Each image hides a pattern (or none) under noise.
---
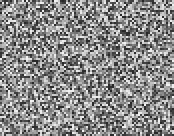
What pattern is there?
only noise
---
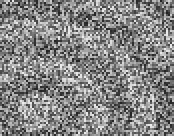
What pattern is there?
rings round one point
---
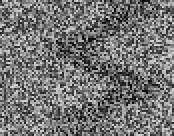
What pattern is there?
a wavy band
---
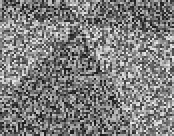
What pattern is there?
spokes from one point
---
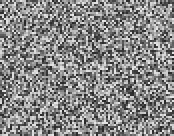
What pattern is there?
only noise
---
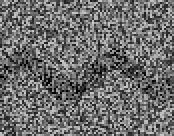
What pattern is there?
a wavy band
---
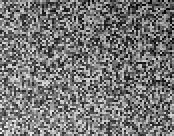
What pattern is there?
a smooth slope
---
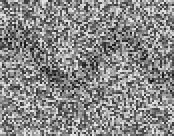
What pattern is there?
a wavy band
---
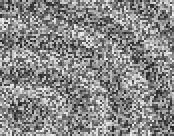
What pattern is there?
rings round one point
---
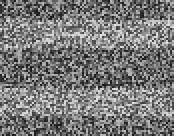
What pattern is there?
horizontal stripes
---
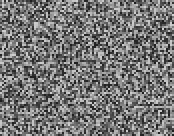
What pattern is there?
only noise
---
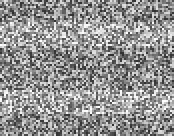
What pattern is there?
horizontal stripes
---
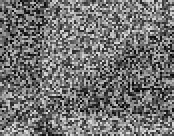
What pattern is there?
spokes from one point
